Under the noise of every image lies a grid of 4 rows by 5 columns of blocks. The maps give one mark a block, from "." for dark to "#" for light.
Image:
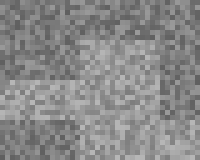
. . . . .
. . # # .
# # # # .
. . # # #
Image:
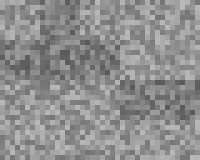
# . # # #
. . . # #
# # # . .
# # # # #
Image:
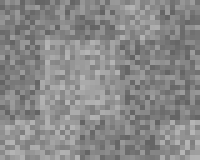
. . . # .
. # # . .
. # # . .
# # . . #
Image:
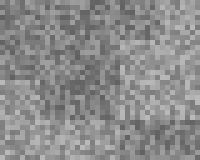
. . . . #
. . . # #
# . . # #
# # # . .
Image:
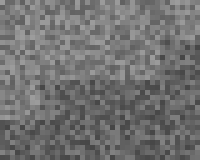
# # # # #
# # # # .
# . . . .
. . . . .
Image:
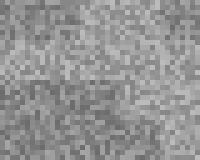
. . # # .
# # # # #
. . . # #
. . . . #
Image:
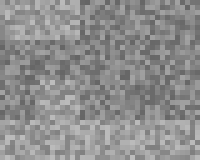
# # . . .
. . . . .
. # . . .
# # # # #
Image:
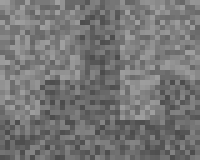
# # . # #
# # . # #
# . . # .
. . . . .
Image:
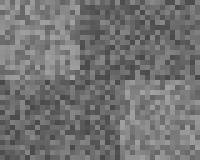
# # . . .
# # . . .
. . . # #
. . . # #
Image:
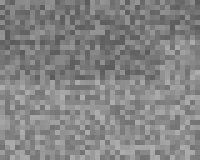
. . . . .
. . . . #
# # # # #
# # # # #
